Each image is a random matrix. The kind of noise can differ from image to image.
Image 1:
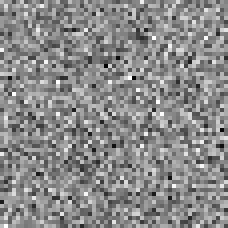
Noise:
independent entries
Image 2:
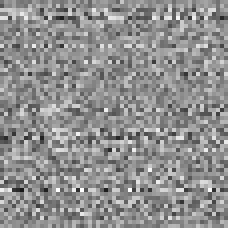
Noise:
rows of uneven size
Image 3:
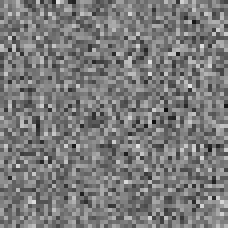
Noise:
low rank plus noise
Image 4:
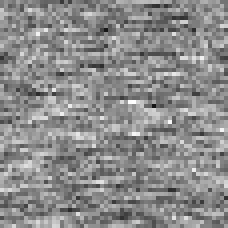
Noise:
streaked along the rows
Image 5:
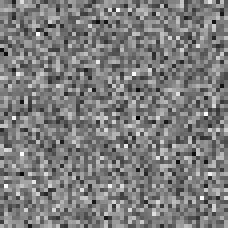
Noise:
independent entries
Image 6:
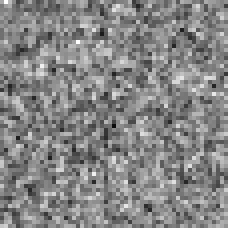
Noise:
blotchy
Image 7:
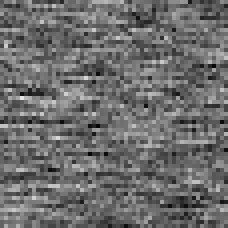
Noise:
streaked along the rows
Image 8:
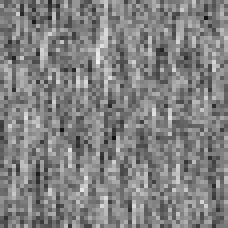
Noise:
streaked along the columns
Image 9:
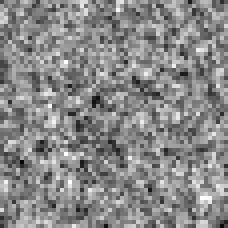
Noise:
blotchy
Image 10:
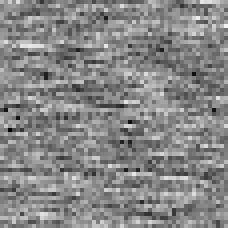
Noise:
streaked along the rows
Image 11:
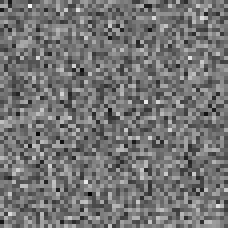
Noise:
independent entries
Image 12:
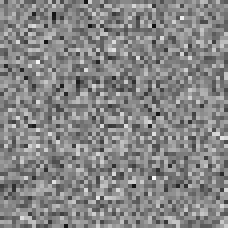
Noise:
low rank plus noise
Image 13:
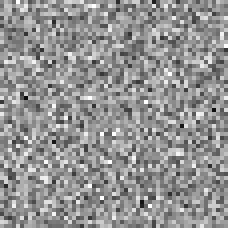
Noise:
independent entries
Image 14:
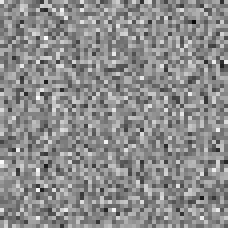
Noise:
low rank plus noise
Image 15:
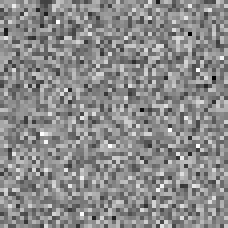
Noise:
independent entries
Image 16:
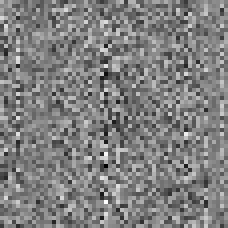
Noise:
columns of uneven size
